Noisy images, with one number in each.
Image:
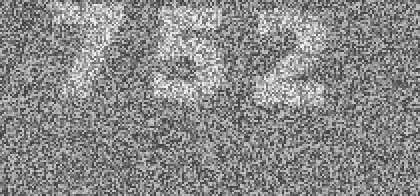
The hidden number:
752
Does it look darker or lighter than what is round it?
lighter
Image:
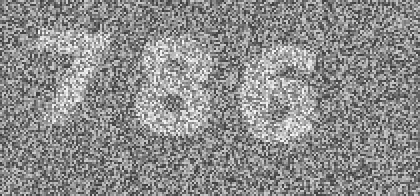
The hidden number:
786
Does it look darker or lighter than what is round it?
lighter
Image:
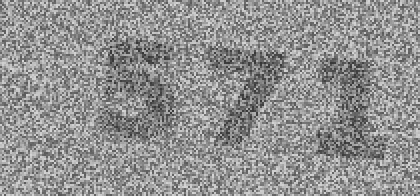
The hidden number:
571
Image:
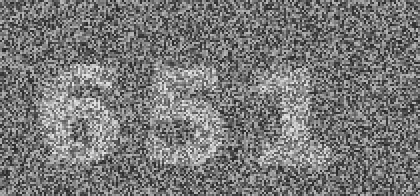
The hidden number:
651
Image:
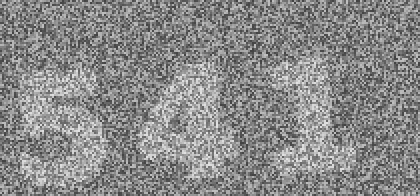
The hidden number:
541
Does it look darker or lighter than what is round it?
lighter
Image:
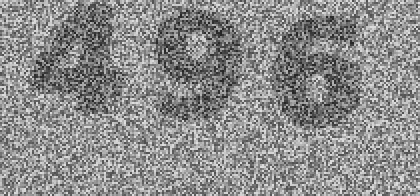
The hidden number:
496
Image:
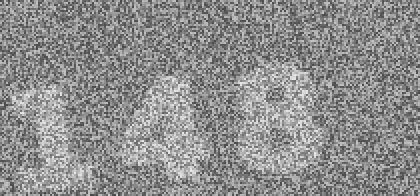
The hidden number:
148
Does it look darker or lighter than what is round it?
lighter
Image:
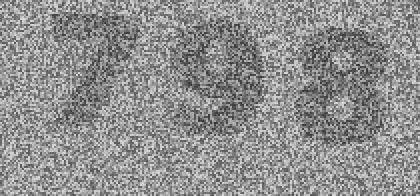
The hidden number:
798
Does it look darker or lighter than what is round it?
darker
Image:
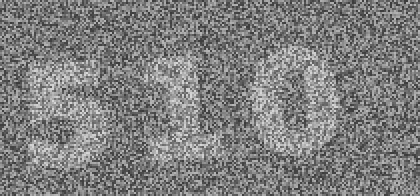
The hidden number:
510
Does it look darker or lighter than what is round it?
lighter
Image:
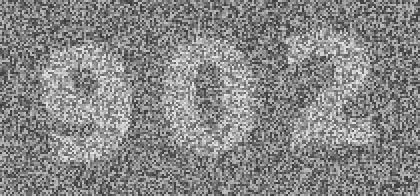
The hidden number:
902
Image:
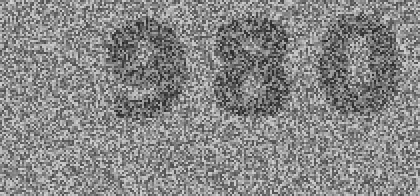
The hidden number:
980
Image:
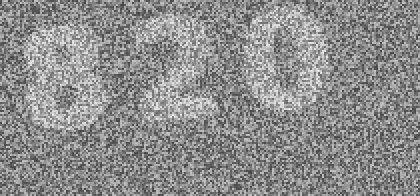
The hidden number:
820
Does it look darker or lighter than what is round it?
lighter
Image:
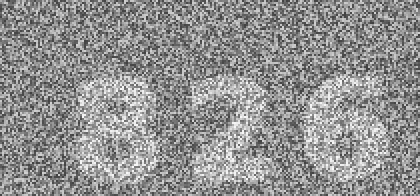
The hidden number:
826
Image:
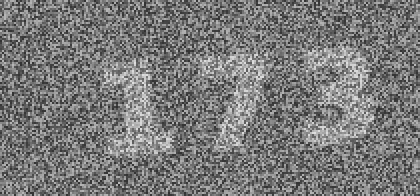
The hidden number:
173
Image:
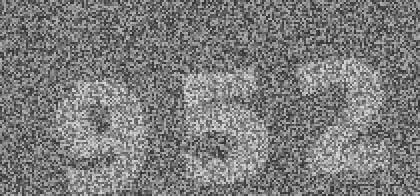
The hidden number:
952
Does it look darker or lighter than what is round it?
lighter
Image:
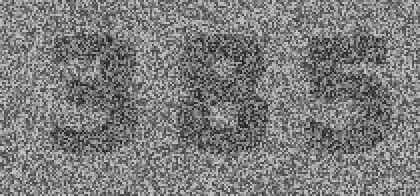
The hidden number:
385
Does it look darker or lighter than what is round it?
darker
